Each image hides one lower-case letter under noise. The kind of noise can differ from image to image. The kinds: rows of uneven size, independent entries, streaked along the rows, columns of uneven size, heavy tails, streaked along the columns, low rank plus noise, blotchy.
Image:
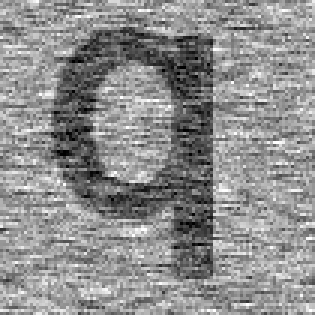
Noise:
streaked along the rows
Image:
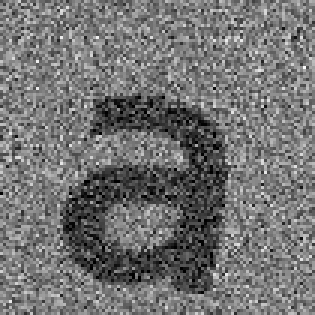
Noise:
low rank plus noise
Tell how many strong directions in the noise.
two
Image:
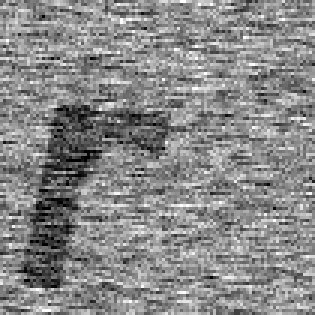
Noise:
streaked along the rows
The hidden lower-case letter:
r
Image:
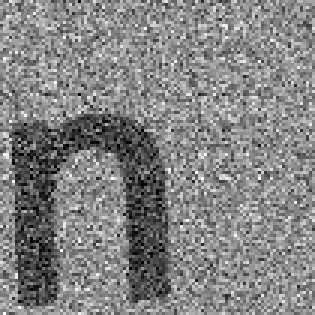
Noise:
low rank plus noise
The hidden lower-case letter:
n
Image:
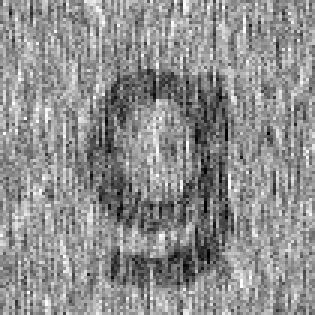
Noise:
streaked along the columns
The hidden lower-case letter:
g
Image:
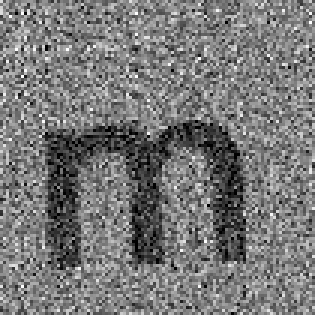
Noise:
low rank plus noise
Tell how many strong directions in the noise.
one
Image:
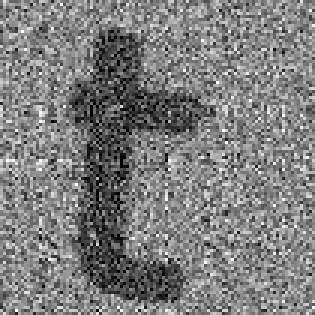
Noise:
low rank plus noise
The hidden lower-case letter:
t
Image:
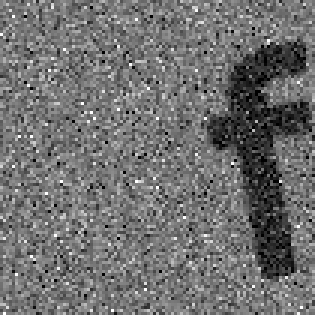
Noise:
heavy tails
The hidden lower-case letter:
f
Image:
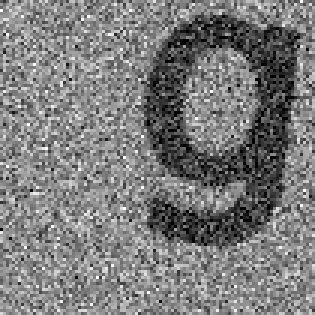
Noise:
independent entries
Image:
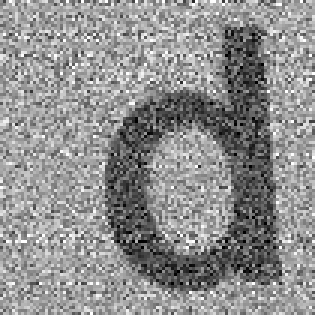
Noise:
rows of uneven size
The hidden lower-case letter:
d
